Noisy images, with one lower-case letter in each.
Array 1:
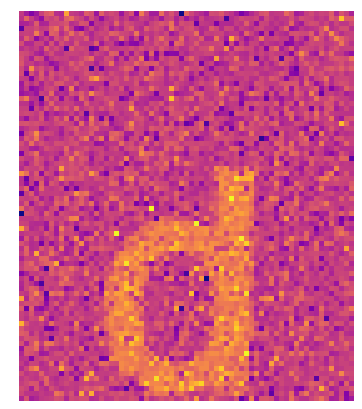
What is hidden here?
light d
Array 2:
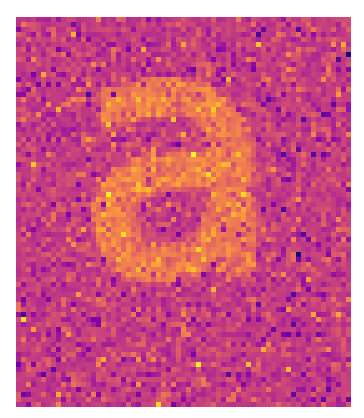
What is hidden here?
light a
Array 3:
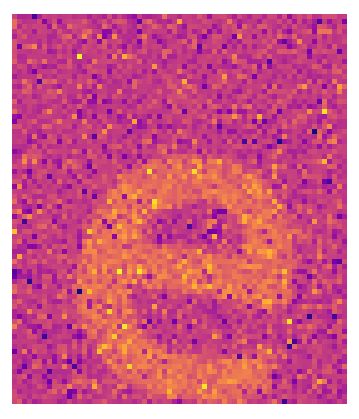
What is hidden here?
light e
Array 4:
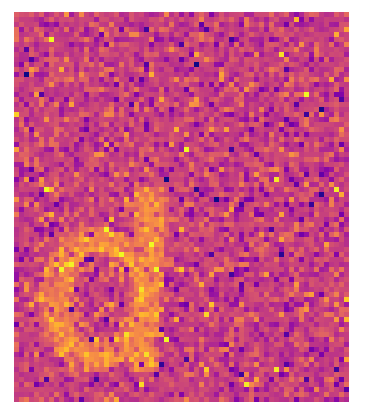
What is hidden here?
light d
